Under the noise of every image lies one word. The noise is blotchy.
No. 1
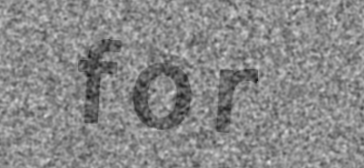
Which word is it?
for
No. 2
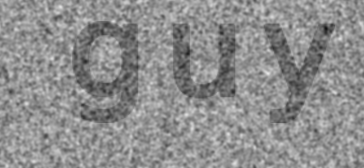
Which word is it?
guy
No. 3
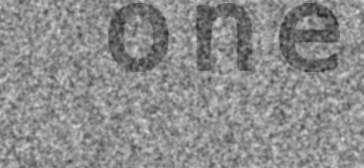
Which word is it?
one
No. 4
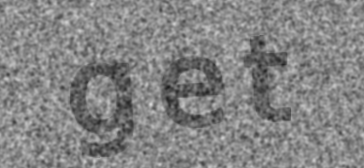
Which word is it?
get
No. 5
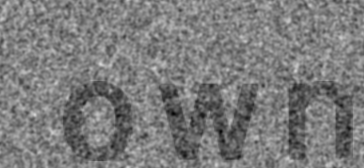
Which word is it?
own
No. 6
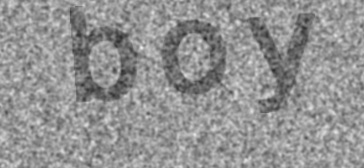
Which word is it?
boy
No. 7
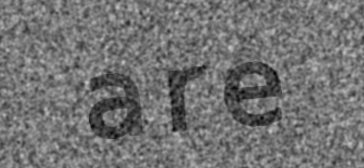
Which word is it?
are
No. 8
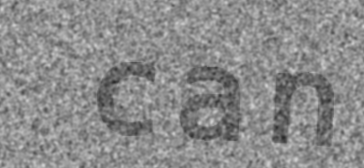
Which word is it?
can
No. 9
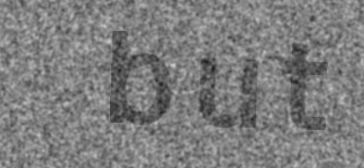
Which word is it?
but
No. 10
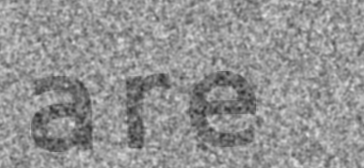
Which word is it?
are
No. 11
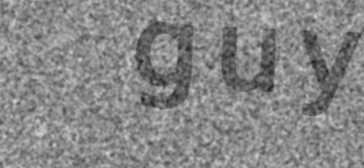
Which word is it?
guy
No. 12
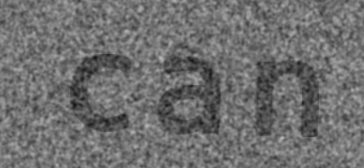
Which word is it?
can
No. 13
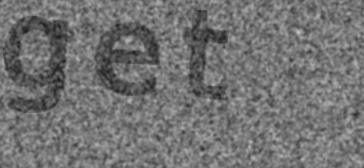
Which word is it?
get
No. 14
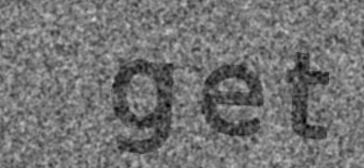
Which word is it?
get
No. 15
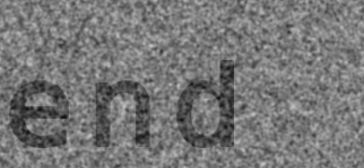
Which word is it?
end
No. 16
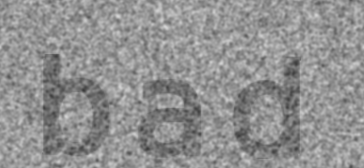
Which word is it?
bad
